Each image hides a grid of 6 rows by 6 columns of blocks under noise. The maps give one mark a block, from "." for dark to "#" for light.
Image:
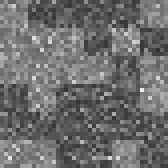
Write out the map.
# . . . . #
# # # . # .
# # # # . #
. # . . . #
. . . . . .
# # . . # .
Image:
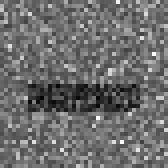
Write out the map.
# # # # # #
# # # # # #
# # # # # #
# . . . . #
# # # # # #
# # # # # #
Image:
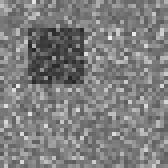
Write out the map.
# # # # # #
# . . # # #
# . . # # #
# # # # # #
# # # # # #
# # # # # #
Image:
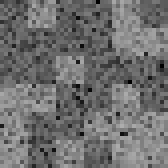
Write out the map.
. # . . # .
. . . . # #
. . # . . .
# # . . # .
# . . # # #
# . # . # #
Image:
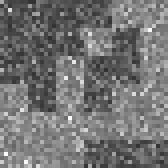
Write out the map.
. . . . # #
. . . # . #
. . # . . #
# . # . # #
# # # # # #
# # # . . .
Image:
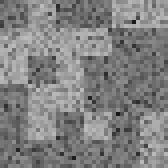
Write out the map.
. # . . # #
# # # # . .
# . # . . .
. # # . . .
. # . # . #
. . . . . #
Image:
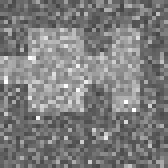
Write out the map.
. . . . . .
. # # . # .
# # # # # .
. # # . # .
. . . . . .
. . . . . .
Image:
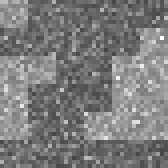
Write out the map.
# . . . . .
. . . . . #
# # . . # #
# . . . # #
# . . # # #
. . . . . .
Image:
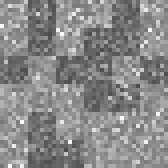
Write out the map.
# . # # . #
# . # . . #
. # . . # .
# # # . . #
# . # # # #
# . . # # #
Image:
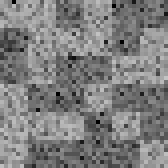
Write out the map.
# # . # . .
. # # # . #
. # . . # #
# . . # . .
# # # . # .
# . . . . #
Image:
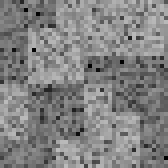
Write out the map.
. . # # # #
. # # # # #
. # # . . .
# . . # . .
# . . # # .
. . # # # .
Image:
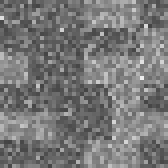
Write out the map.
. . . # # .
. . . . . #
# . . # # #
. . . . # .
# # . . # #
. . . # # .
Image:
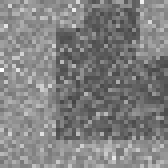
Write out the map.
# # # . . #
# # . . . #
# # . . . .
# # . . . .
# # . . . .
# # # # # #
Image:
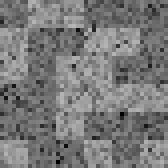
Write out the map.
. # # . . .
# . . # # .
# . # # . .
. . # # # #
. . # . . .
# . . # . #
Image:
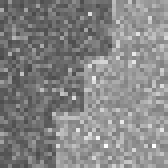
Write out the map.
. . . . # #
. . . . # #
. . . # # #
. . . # # #
. . # # # #
. . # # # #
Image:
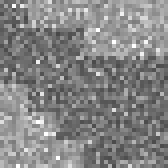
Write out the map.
. # # # # #
. . . # # #
. . . . . .
# . . . . .
# # . . . .
# # # . . .
